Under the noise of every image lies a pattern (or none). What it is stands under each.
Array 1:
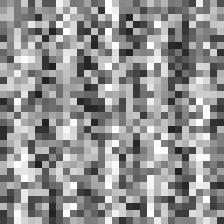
vertical stripes
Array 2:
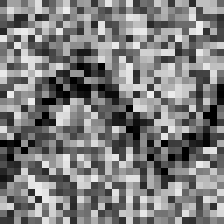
a wavy band
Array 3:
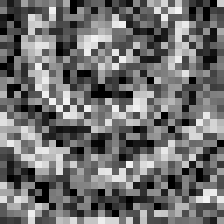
rings round one point
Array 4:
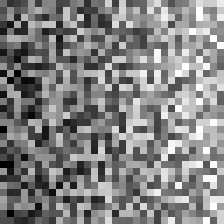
a smooth slope
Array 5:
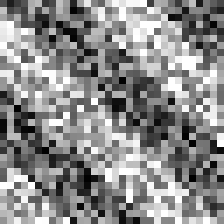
diagonal stripes
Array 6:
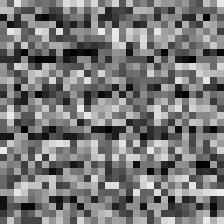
horizontal stripes
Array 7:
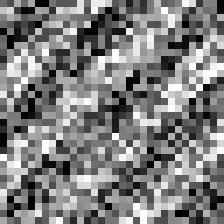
diagonal stripes
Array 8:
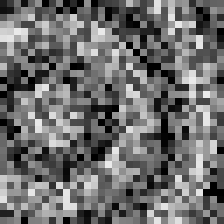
rings round one point
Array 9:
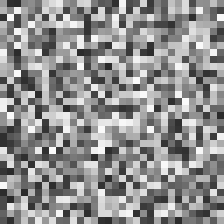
only noise
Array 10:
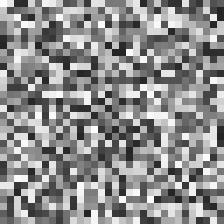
only noise
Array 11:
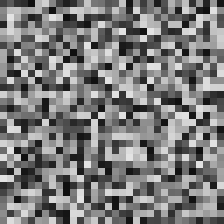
only noise
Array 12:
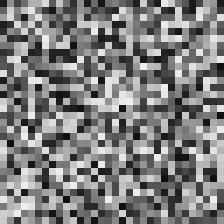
only noise
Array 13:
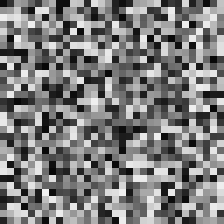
only noise
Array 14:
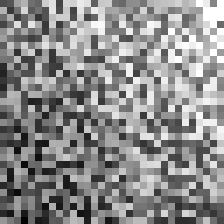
a smooth slope
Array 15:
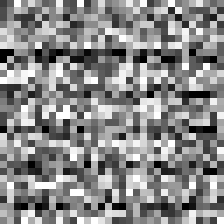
horizontal stripes
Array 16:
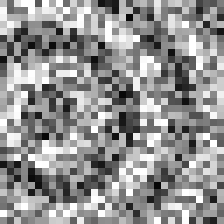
rings round one point
